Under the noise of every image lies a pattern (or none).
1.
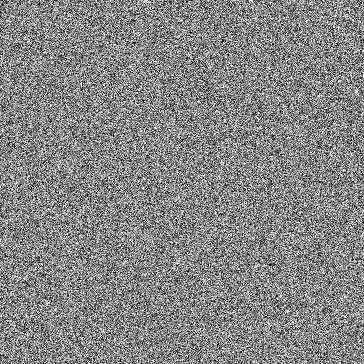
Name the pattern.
only noise
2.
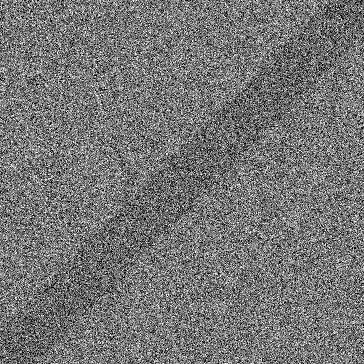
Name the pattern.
a diagonal band
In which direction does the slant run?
bottom left to top right
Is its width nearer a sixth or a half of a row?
a sixth
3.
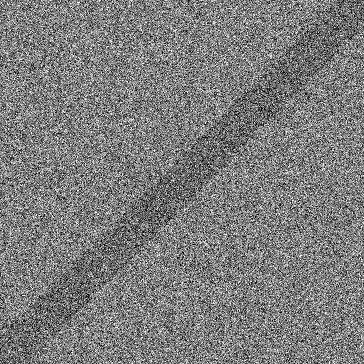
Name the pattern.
a diagonal band
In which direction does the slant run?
bottom left to top right
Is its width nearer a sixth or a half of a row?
a sixth
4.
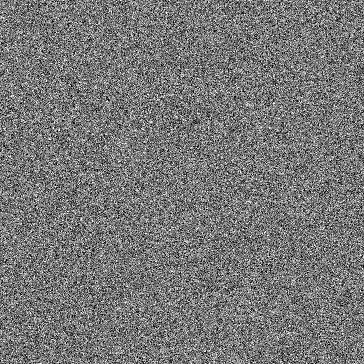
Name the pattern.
only noise
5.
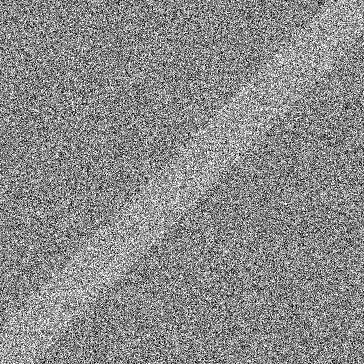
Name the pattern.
a diagonal band
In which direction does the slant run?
bottom left to top right
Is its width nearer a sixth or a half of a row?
a sixth
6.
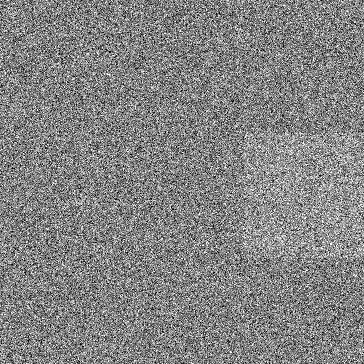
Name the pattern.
one block
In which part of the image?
middle right
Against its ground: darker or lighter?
lighter
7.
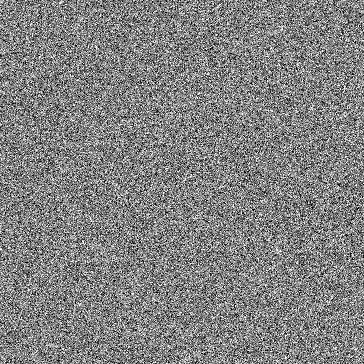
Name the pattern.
only noise
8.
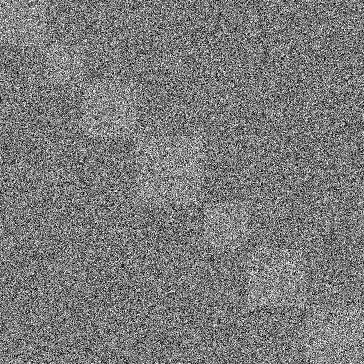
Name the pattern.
blocks along the diagonal
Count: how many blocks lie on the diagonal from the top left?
7
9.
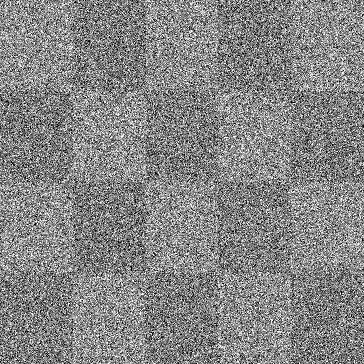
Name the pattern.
a checkerboard
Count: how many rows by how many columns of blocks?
4 by 5
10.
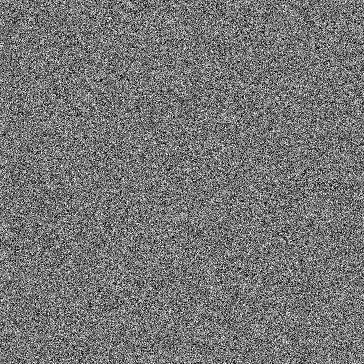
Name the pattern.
only noise
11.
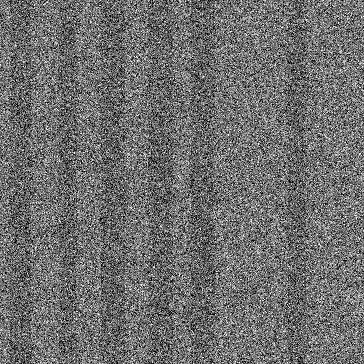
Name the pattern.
bands of columns
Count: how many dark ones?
6
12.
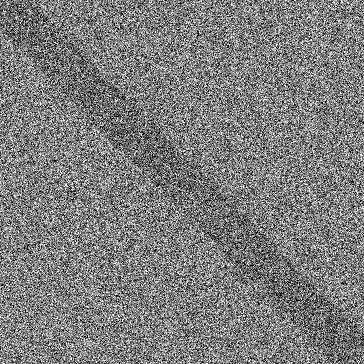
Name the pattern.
a diagonal band
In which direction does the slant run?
top left to bottom right
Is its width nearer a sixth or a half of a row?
a sixth
